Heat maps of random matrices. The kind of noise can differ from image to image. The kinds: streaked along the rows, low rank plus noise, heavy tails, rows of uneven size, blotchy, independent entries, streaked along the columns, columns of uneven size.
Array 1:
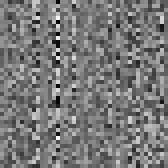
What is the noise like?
columns of uneven size
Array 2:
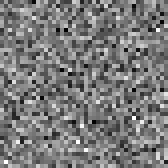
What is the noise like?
independent entries
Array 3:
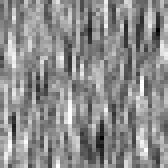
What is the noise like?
streaked along the columns
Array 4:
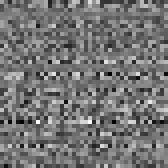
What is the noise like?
rows of uneven size
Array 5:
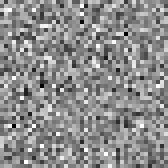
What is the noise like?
low rank plus noise
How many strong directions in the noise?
five to eight
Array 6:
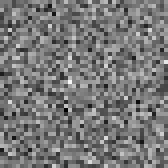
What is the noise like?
independent entries
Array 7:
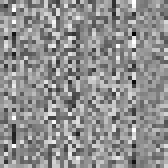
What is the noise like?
columns of uneven size
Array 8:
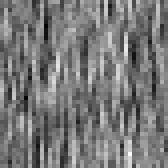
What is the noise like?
streaked along the columns
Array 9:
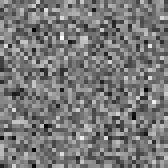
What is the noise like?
independent entries
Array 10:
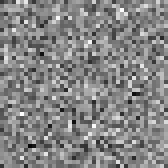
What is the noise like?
independent entries
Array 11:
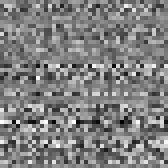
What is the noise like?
rows of uneven size
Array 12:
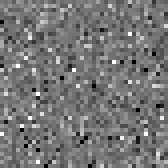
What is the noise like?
heavy tails
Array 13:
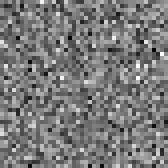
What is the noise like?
independent entries
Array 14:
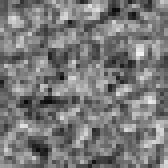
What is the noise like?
blotchy
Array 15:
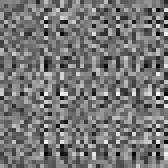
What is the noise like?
low rank plus noise
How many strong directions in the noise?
one
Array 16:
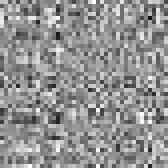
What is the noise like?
low rank plus noise
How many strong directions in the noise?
three or four
